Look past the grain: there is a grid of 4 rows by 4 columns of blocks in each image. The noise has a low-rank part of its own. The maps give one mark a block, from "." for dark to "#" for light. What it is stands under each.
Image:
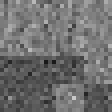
# # # #
# # # #
. . . #
. . # .
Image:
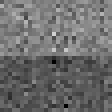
# # # #
# # # #
. . . .
. . . .
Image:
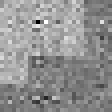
# # # .
# # # .
# . . .
. . . .
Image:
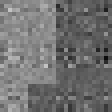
# # . .
# # . .
# # . .
# . . .
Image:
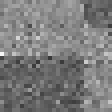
# # # .
# # # #
. . . #
. . . #
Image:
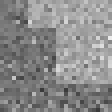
. # # #
. . # #
. . # #
. . . .
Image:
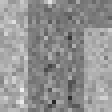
# . . .
# . . #
# . . #
# . . #
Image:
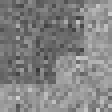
. . . #
. . . #
. . # #
# # # #
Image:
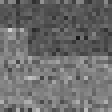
. . . .
# . . .
# # # #
# # # #
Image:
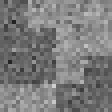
. # # #
. . # #
. . # .
# # . .
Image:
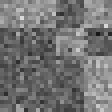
# # . #
. . # .
. . . #
. . . #
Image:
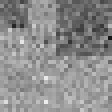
. # . .
# # . .
# # # #
# # # #
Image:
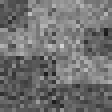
. # # #
# # # .
. . # #
. . . .
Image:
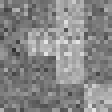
. . # .
. # # .
. . # .
. . . #
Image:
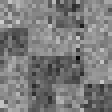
# # . #
. # # #
# . . #
# . # .
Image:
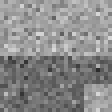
# # # #
# # # #
. . . .
. . . #
